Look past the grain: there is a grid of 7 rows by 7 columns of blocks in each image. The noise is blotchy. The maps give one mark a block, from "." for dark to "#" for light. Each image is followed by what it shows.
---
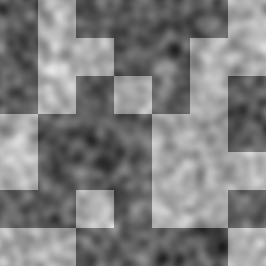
. # . . . . #
. # # . . # #
. # . # . # .
# . . . # # .
# . . . # # #
. . # . # # .
# # . . . . #
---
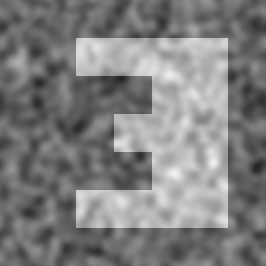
. . . . . . .
. . # # # # .
. . . . # # .
. . . # # # .
. . . . # # .
. . # # # # .
. . . . . . .
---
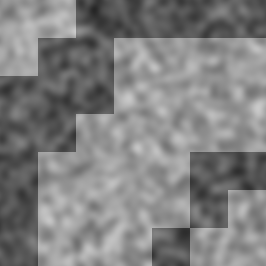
# # . . . . .
# . . # # # #
. . . # # # #
. . # # # # #
. # # # # . .
. # # # # . #
. # # # . # #
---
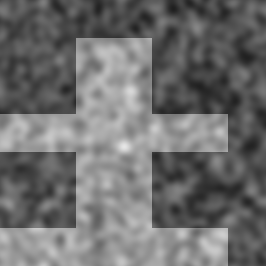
. . . . . . .
. . # # . . .
. . # # . . .
# # # # # # .
. . # # . . .
. . # # . . .
# # # # # # .
